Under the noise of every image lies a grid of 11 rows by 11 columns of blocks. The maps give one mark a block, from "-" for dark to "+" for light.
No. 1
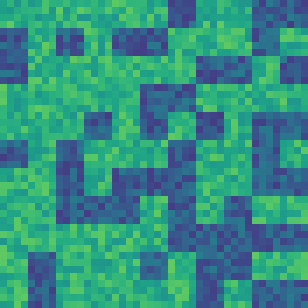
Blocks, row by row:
+ + + + + + - + + - -
- + - + - - + + + - +
- + + + + + + - - + -
+ + + + + - - + + + +
+ + + - + - + - + - -
- + - + + + - + + - +
+ + - + - - - + + - -
+ + - - - + - + - + +
+ + + + + + - - - - -
+ - + + + - + - - + +
+ - + + + + + - + - -
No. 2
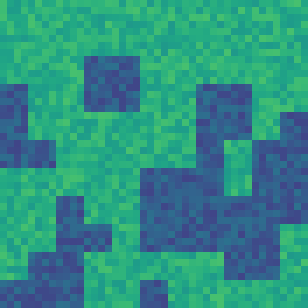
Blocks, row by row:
+ + + + + + + + + + +
+ + + + + + + + + + +
+ + + - - + + + + + +
- + + - - + + - - + +
- + + + + + + - - + -
- - + + + + + - + - -
+ + + + + - - - + - -
+ + - + + - - - - - -
+ + - - + - - - - - +
+ - - + + + + + - - +
- - - + + - + + + + +
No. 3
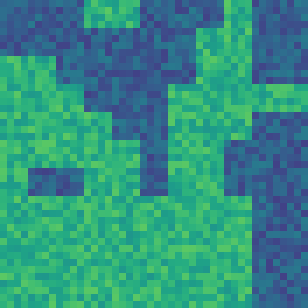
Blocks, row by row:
- - - + + - - - + - -
- - - - - - - + + - -
+ + - - - - - + + - -
+ + + - - - + + + + +
+ + + + - - + + + - -
+ + + + + - + + - - -
+ - - + + - + + - - -
+ + + + + + + + + - -
+ + + + + + + + + - -
+ + + + + + + + + - -
+ + + + + + + + + - -
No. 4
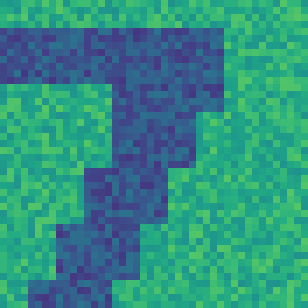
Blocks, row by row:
+ + + + + + + + + + +
- - - - - - - - + + +
- - - - - - - - + + +
+ + + + - - - - + + +
+ + + + - - - + + + +
+ + + + - - - + + + +
+ + + - - - + + + + +
+ + + - - - + + + + +
+ + - - - + + + + + +
+ + - - - + + + + + +
+ - - - + + + + + + +
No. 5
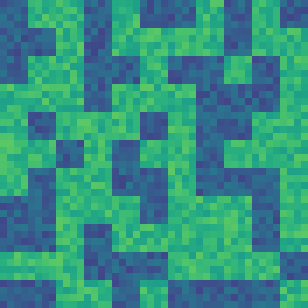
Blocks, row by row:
- + + - + - - + - + -
- - + - + + + + - + +
- + + - - + - - + - +
+ + + - + + + - - - +
+ - + + + - + - - + +
+ + - + - + + - + + +
+ - + + - - + - - - +
- - + + + - + + + - +
- - + - + + + + + - +
+ + + - - - + + + + -
- - + + - + - - - - +
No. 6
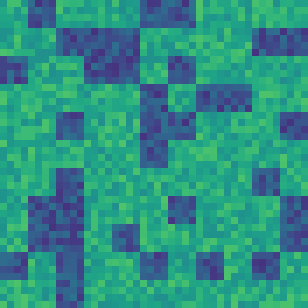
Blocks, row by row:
+ - + + + - - + + + +
+ + - - - + + + + - -
- + + - - + - + + + +
+ + + + + - + - - + +
+ + - + + - - + + + -
+ + + + + - + + + + +
+ + - + + + + + + - +
+ - - + + + - + + + -
+ - - + - + + + + + -
- + - + + - + - + - +
+ + - + + + + + + + +
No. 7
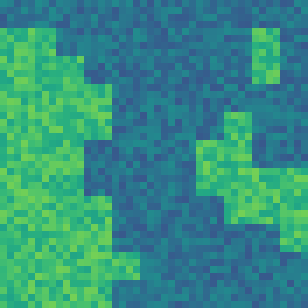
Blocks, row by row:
- - - - - - - - - - -
+ + - - - - - - - + -
+ + + - - - - - - + -
+ + + + - - - - - - -
+ + + + - - - - + - -
+ + + - - - - + + - -
+ + + - - - - + + + +
+ + + + - - - - + + +
+ + + + - - - - - - +
+ + + + + - - - - - -
+ + + + - - - - - - -
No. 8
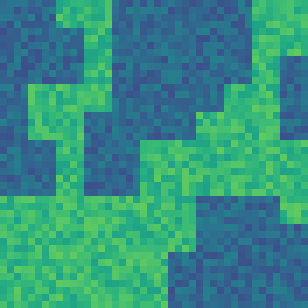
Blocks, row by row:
- - + + - - - - - + +
- - - + - - - - - + +
- - - + - - - - - + -
- + + + - - - - + + -
- + + - - - - + + + -
- - + - - + + + + + +
- - + - - + + + + + +
+ + + + + + + - - - +
+ + + + + + + - - - -
+ + + + + + - - - - -
+ + + + + + - - - - -
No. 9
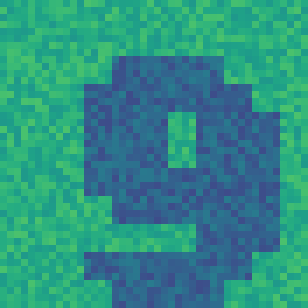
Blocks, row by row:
+ + + + + + + + + + +
+ + + + + + + + + + +
+ + + + - - - - + + +
+ + + - - - - - - + +
+ + + - - - + - - - +
+ + + - - - + - - - +
+ + + - - - - - - - +
+ + + + - - - - - - +
+ + + + + + + - - - +
+ + + - - - - - - + +
+ + + + - - - - + + +
